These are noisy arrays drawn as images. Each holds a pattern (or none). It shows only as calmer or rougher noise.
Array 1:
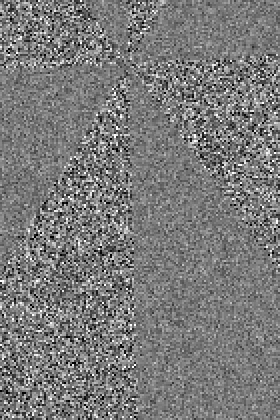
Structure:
spokes from one point
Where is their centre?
top middle
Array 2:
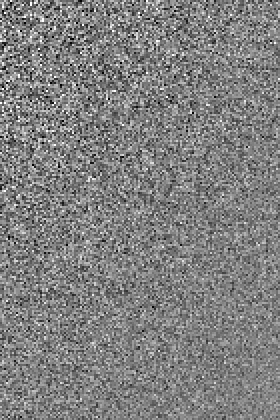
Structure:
a smooth slope
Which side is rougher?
top left
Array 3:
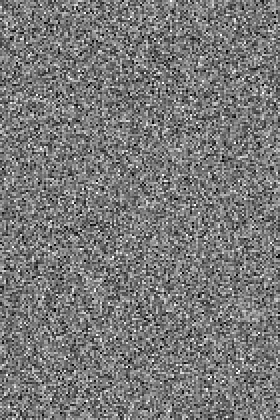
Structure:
only noise
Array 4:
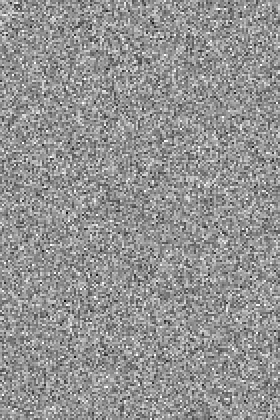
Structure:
only noise
